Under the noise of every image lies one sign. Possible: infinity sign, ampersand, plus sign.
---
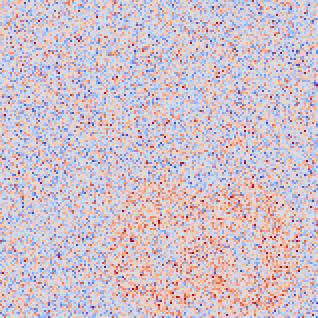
infinity sign
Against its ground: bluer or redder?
redder
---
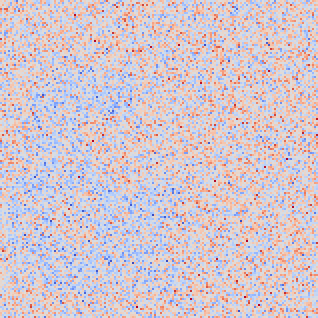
ampersand
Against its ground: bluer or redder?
bluer
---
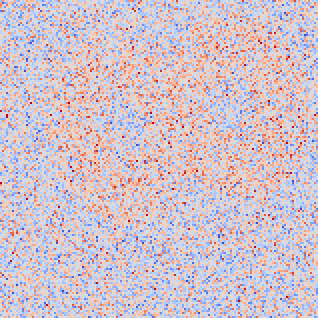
infinity sign
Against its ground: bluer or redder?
redder
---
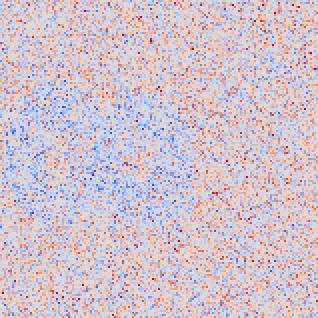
infinity sign
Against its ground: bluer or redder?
bluer
